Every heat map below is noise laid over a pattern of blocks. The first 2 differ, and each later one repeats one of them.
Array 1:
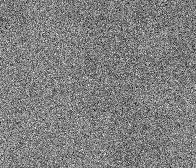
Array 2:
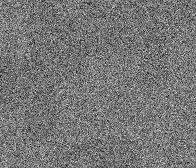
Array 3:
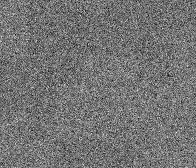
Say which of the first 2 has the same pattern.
2
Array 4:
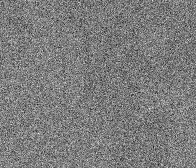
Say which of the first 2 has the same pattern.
1
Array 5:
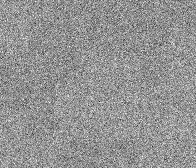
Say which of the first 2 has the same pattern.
2
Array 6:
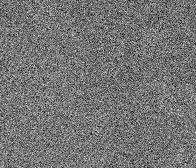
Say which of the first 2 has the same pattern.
1
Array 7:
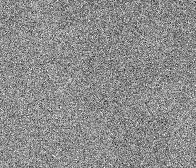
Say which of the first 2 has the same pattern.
1
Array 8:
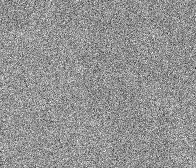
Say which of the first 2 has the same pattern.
1
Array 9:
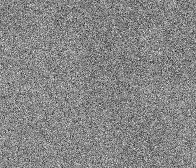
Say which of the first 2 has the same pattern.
1
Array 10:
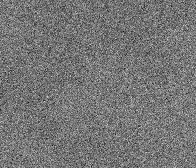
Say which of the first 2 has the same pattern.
2
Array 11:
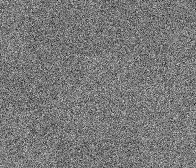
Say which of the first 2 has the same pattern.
2
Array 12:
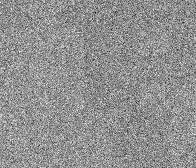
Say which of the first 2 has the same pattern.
1
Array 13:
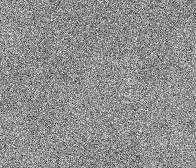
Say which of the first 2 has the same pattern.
2
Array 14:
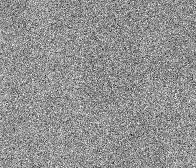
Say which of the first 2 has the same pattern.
1
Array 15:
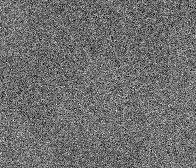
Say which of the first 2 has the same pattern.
2
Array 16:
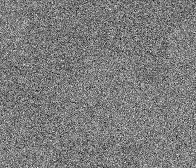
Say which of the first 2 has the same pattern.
2
